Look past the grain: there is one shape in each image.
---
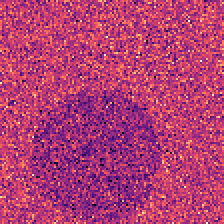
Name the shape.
disc
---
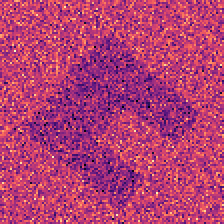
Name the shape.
square with a notch
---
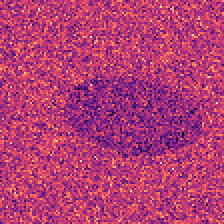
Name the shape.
ellipse
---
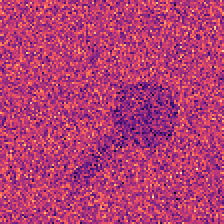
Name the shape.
lollipop
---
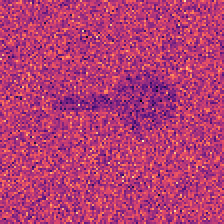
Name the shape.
lollipop
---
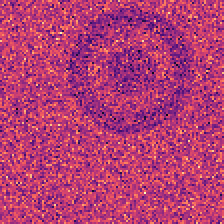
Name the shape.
bullseye
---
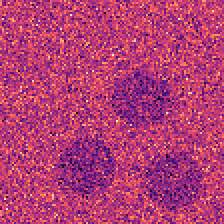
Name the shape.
three dots
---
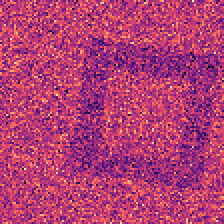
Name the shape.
square frame
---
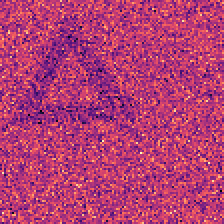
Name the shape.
triangle frame
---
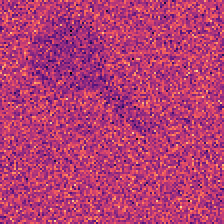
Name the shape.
lollipop
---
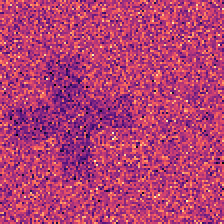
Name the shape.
cross
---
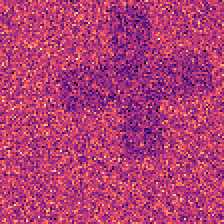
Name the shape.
cross
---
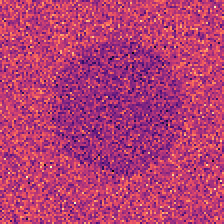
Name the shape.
disc
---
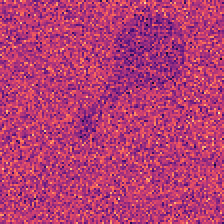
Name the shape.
lollipop
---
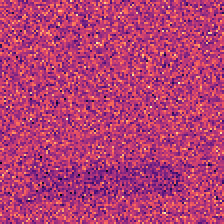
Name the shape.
bar
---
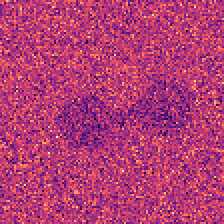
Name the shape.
dumbbell
